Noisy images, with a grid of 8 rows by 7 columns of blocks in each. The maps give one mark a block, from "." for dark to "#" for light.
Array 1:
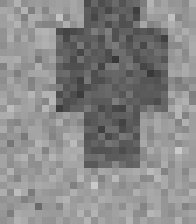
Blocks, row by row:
###..##
##....#
##....#
##....#
###..##
###..##
#######
#######
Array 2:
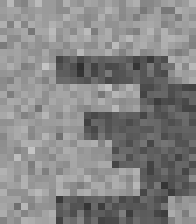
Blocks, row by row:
#######
#######
##....#
#####..
###....
####...
#####..
##....#
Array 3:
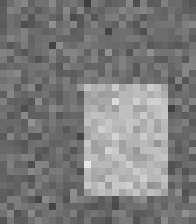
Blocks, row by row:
.......
.......
.......
...###.
...###.
...###.
...###.
.......
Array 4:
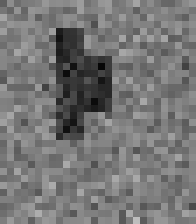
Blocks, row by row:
#######
##.####
##..###
##..###
##.####
#######
#######
#######
